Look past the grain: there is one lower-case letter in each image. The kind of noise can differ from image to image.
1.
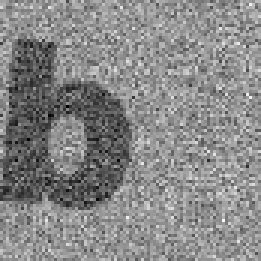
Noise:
low rank plus noise
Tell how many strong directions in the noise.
five to eight
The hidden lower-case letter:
b
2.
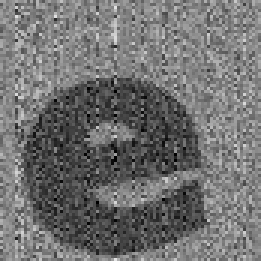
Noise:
columns of uneven size
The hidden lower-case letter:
e
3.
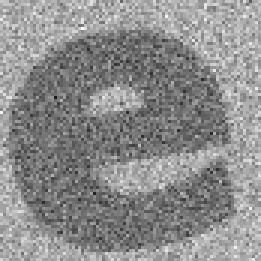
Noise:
independent entries
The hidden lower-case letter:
e
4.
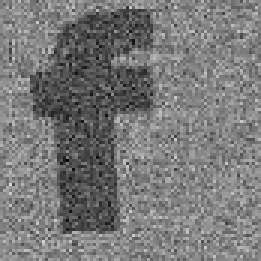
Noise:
low rank plus noise
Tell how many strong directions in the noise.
five to eight
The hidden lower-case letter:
f
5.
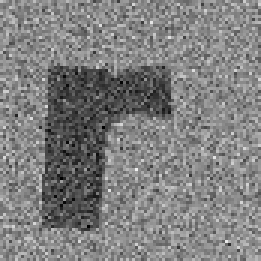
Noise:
independent entries
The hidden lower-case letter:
r
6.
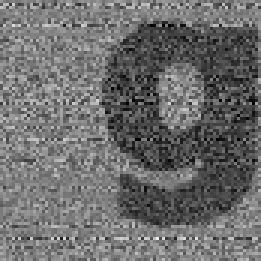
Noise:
rows of uneven size
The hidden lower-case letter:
g
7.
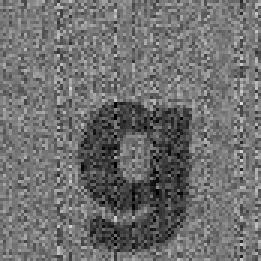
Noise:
columns of uneven size
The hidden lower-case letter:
g
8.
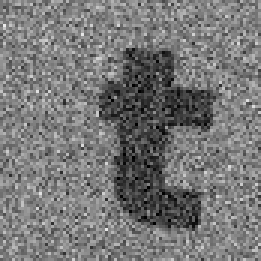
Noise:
independent entries
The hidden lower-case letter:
t
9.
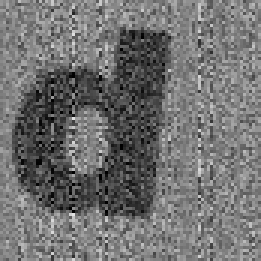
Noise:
columns of uneven size
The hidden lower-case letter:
d
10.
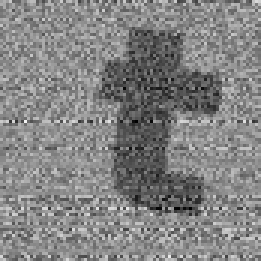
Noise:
rows of uneven size
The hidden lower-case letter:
t
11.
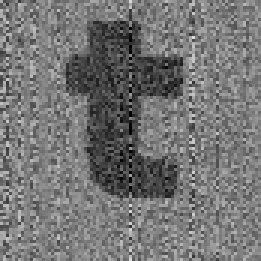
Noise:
columns of uneven size
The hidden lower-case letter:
t
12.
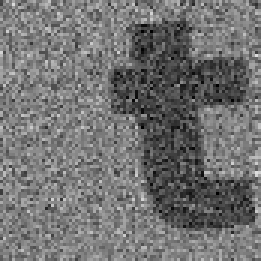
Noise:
low rank plus noise
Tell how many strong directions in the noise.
five to eight
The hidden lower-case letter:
t
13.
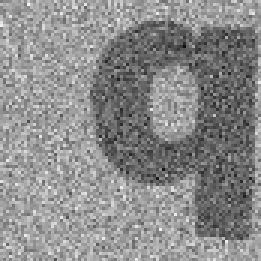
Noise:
independent entries
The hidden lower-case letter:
q
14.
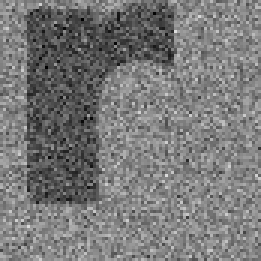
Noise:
independent entries
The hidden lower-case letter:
r
